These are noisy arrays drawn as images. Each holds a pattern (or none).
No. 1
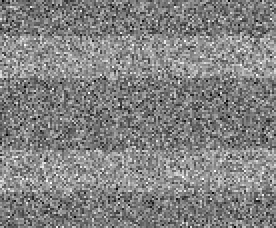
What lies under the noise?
horizontal stripes
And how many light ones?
2
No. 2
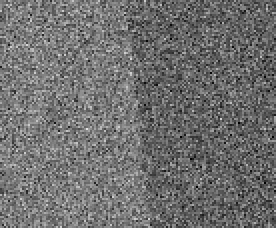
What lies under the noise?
a sharp edge
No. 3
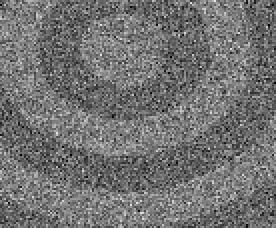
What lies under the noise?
rings round one point
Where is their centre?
top middle
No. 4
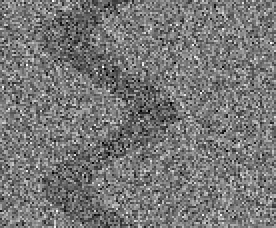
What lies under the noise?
a wavy band
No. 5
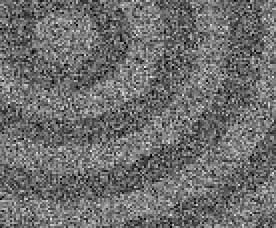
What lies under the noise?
rings round one point
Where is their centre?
top left
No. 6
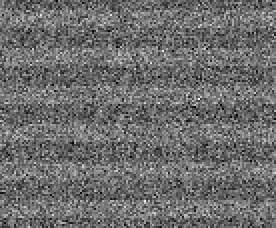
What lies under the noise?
horizontal stripes
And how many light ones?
6
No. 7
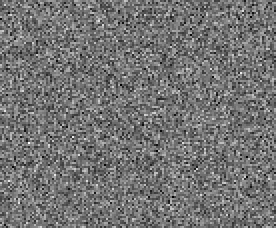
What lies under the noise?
only noise
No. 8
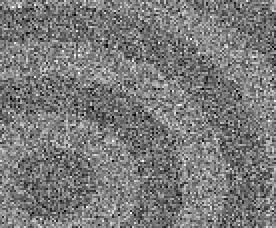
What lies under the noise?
rings round one point
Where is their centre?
bottom left
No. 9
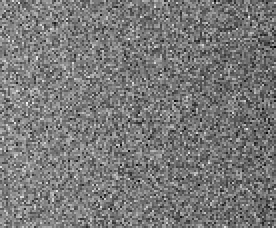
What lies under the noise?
a smooth slope
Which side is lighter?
left
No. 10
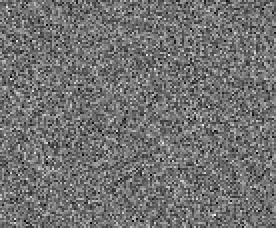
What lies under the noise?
only noise
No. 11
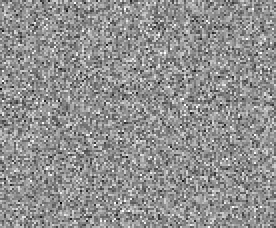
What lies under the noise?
only noise
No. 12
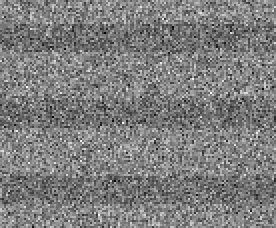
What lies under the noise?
horizontal stripes
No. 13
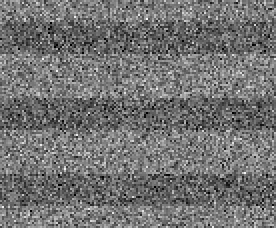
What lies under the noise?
horizontal stripes
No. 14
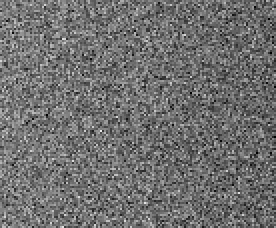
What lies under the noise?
a smooth slope
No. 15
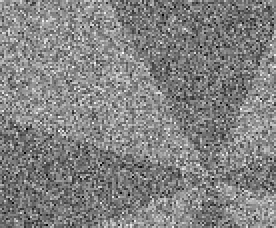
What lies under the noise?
spokes from one point
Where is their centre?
bottom right
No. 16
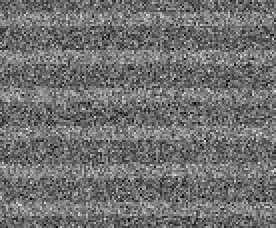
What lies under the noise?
horizontal stripes
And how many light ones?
6
